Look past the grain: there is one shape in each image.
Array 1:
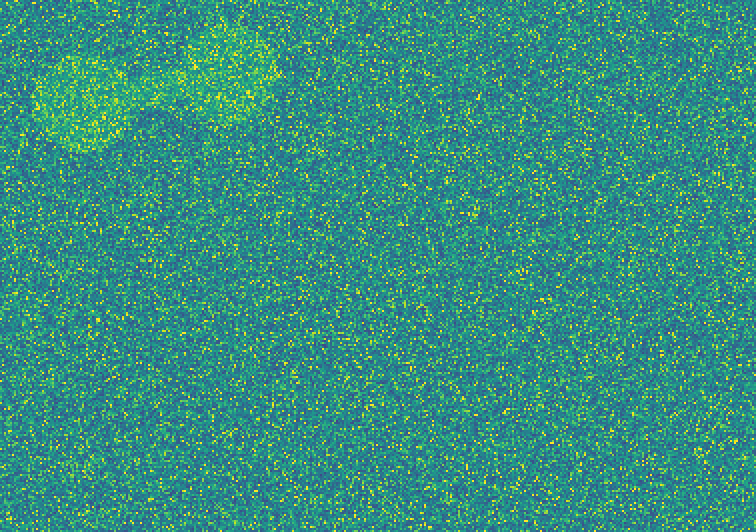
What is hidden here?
light dumbbell, top left
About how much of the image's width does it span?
a third
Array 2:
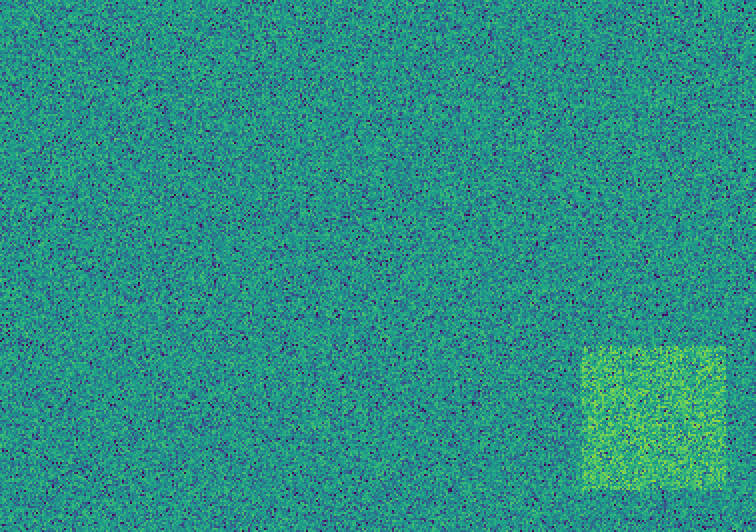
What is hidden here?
light square, bottom right
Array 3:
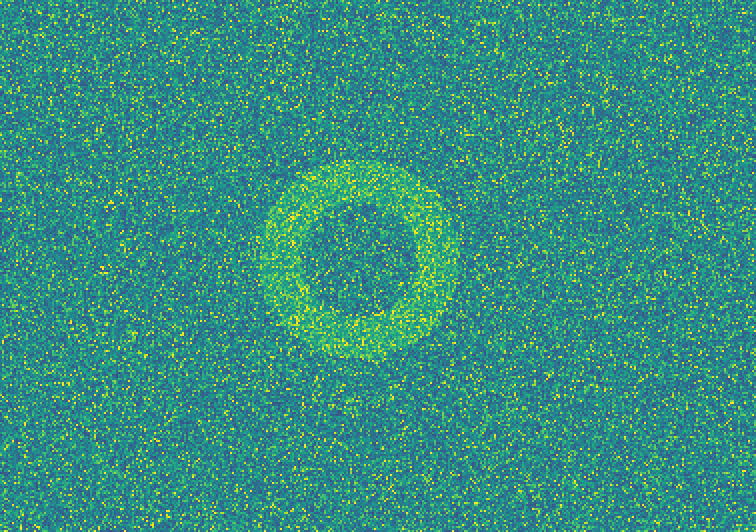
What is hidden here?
light ring, centre
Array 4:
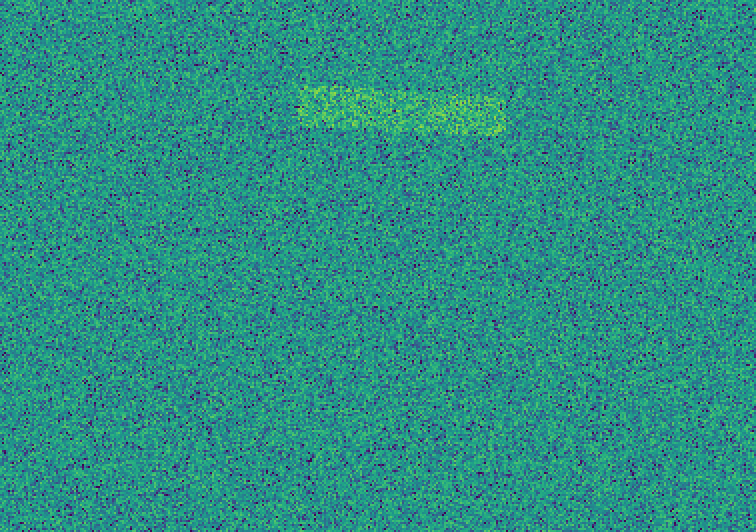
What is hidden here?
light bar, top middle
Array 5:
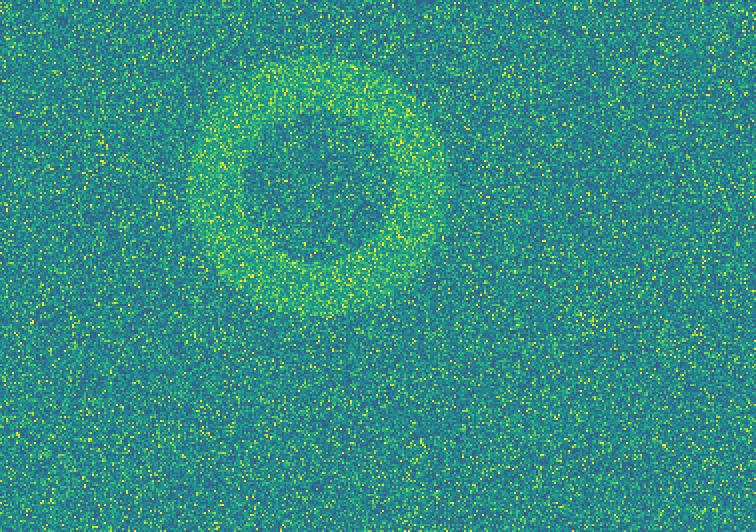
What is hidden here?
light ring
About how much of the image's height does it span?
half
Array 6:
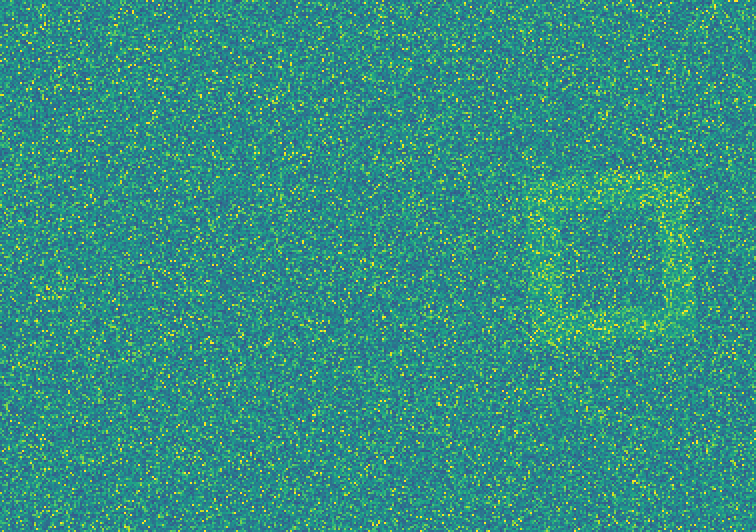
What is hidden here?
light square frame, middle right
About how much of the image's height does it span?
a third
